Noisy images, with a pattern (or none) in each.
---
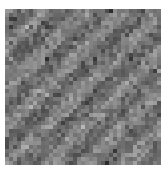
diagonal stripes
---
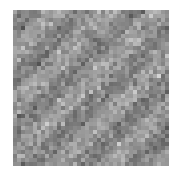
diagonal stripes
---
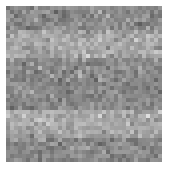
horizontal stripes
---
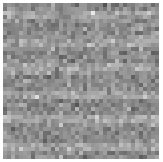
horizontal stripes
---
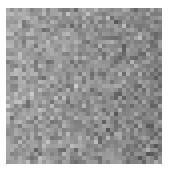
a smooth slope
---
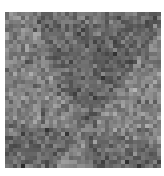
spokes from one point
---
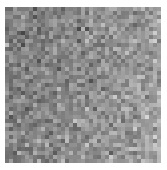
a smooth slope
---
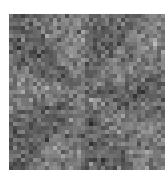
spokes from one point
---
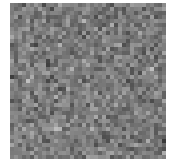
only noise
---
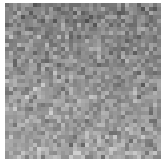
a smooth slope
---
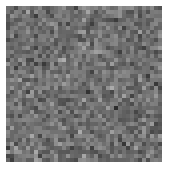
only noise
